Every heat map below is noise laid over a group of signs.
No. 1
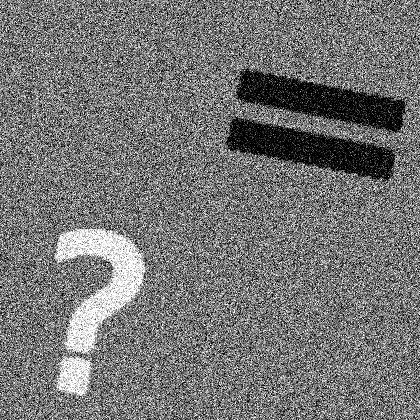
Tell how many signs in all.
2
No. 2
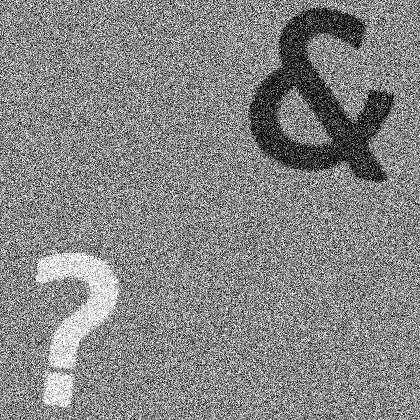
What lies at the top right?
ampersand
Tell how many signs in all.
2
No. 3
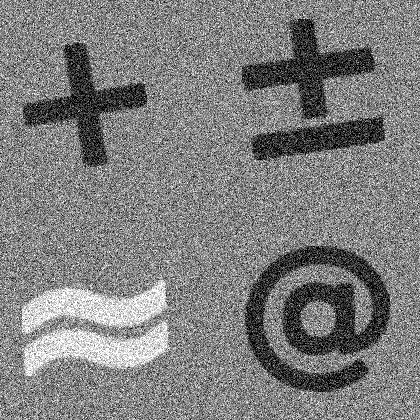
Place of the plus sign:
top left
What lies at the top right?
plus-minus sign
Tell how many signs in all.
4
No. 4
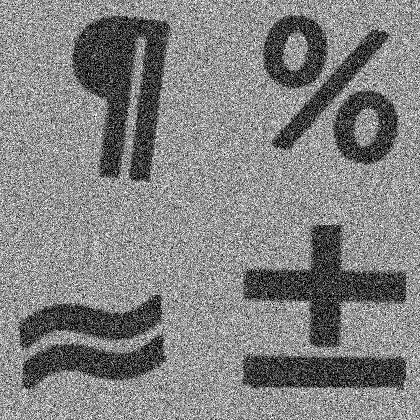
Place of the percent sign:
top right
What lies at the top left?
pilcrow
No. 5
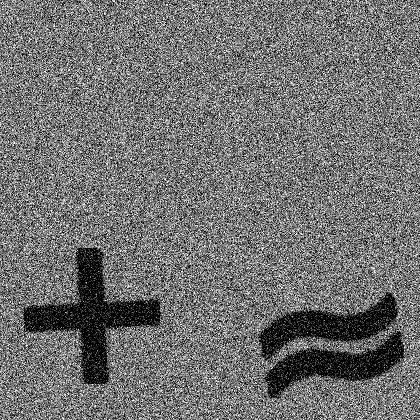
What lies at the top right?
nothing
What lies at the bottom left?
plus sign
